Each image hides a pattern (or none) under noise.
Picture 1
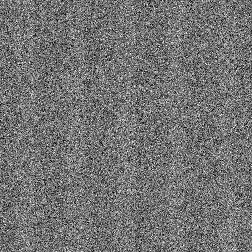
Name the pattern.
vertical stripes
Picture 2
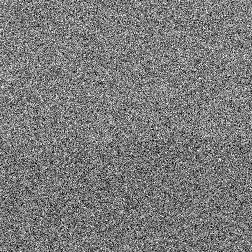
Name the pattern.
a sharp edge
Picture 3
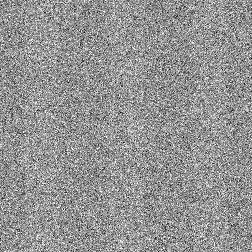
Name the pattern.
vertical stripes
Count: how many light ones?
3
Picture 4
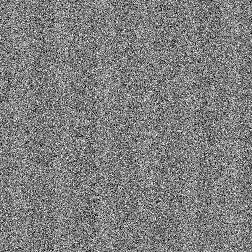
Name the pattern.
vertical stripes
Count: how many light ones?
6
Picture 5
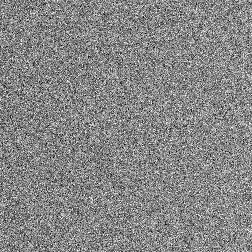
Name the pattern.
a smooth slope
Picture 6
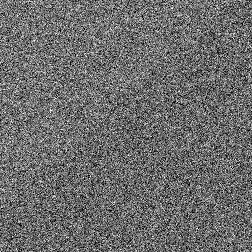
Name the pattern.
a sharp edge
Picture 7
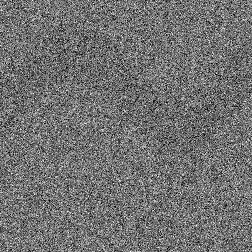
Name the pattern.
a wavy band
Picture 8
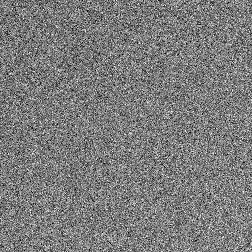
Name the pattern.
a smooth slope
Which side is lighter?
bottom right
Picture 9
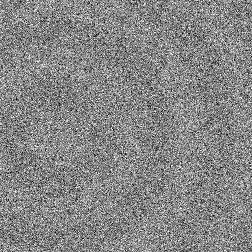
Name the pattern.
rings round one point
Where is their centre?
middle left
